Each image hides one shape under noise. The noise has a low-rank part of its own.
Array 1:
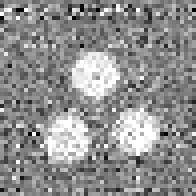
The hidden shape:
three dots
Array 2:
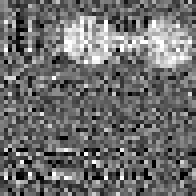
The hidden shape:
dumbbell
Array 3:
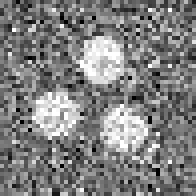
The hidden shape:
three dots
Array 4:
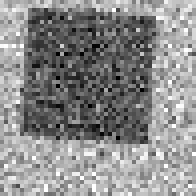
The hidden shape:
square
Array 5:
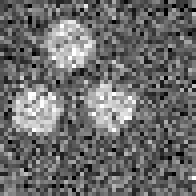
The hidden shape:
three dots
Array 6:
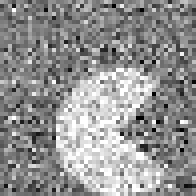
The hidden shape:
disc with a wedge cut out
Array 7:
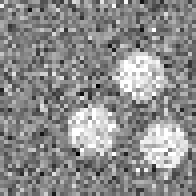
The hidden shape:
three dots
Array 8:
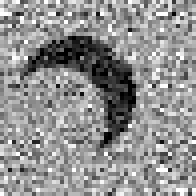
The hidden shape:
crescent
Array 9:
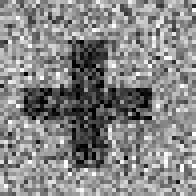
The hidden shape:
cross
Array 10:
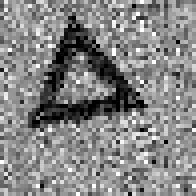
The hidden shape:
triangle frame
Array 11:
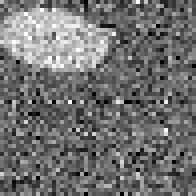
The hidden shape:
ellipse
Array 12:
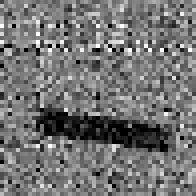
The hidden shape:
bar
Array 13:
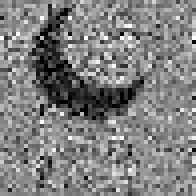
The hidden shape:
crescent
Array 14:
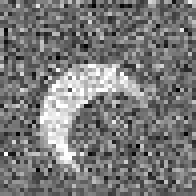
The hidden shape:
crescent
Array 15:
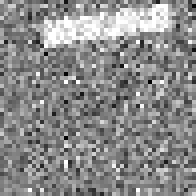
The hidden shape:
bar
